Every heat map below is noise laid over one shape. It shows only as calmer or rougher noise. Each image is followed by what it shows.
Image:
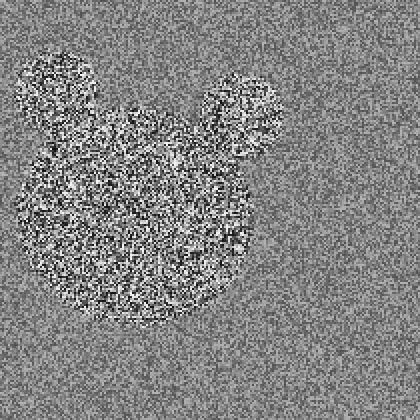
bear's head
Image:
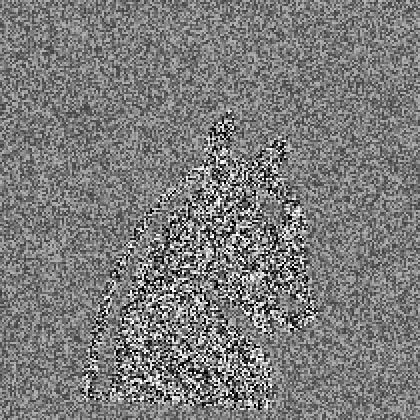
chess knight
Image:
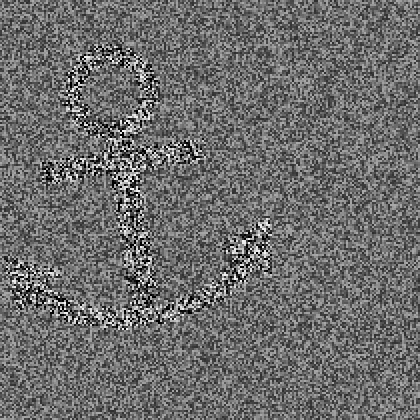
anchor
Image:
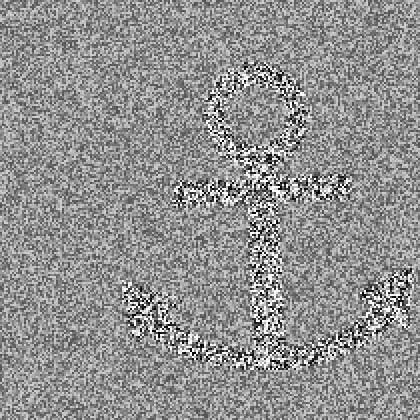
anchor
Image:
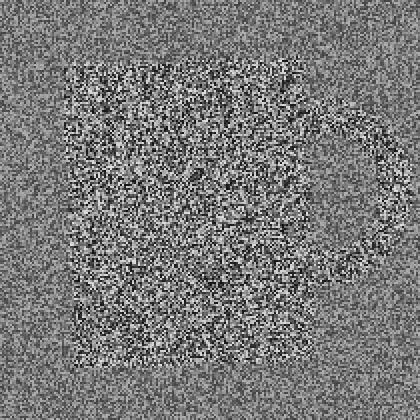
cup
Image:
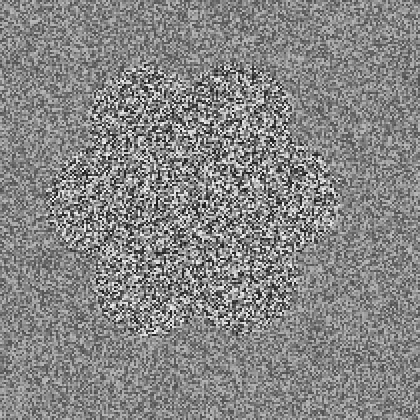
flower
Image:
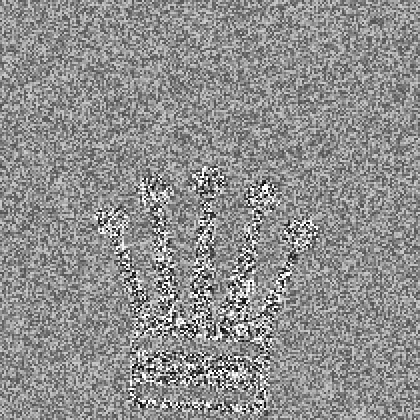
chess queen
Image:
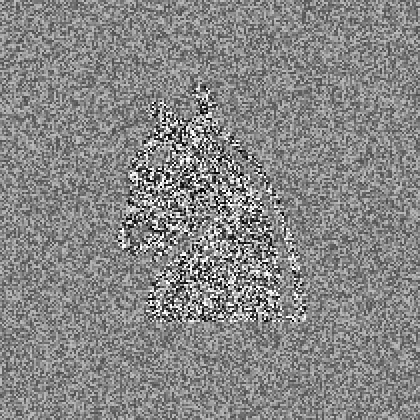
chess knight
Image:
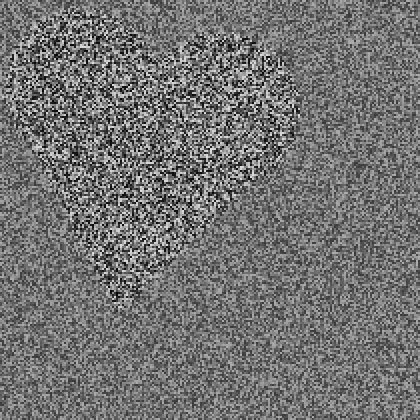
heart
